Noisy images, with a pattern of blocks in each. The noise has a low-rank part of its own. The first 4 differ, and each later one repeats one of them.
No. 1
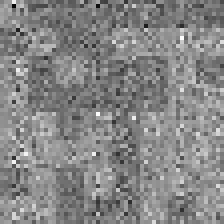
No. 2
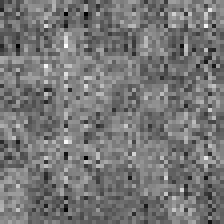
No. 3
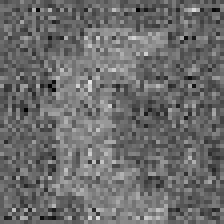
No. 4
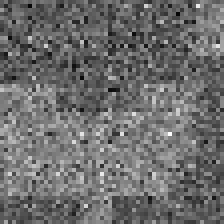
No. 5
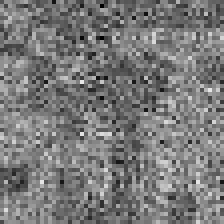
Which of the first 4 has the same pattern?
1
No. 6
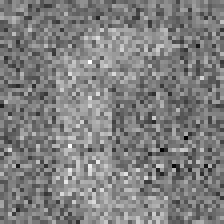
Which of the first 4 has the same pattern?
3
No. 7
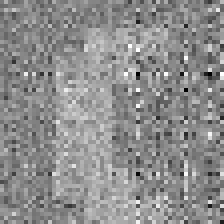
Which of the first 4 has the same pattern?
3
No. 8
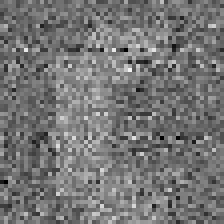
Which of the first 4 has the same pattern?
3
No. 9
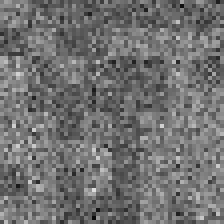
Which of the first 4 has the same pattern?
1
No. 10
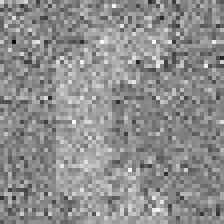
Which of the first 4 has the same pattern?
3
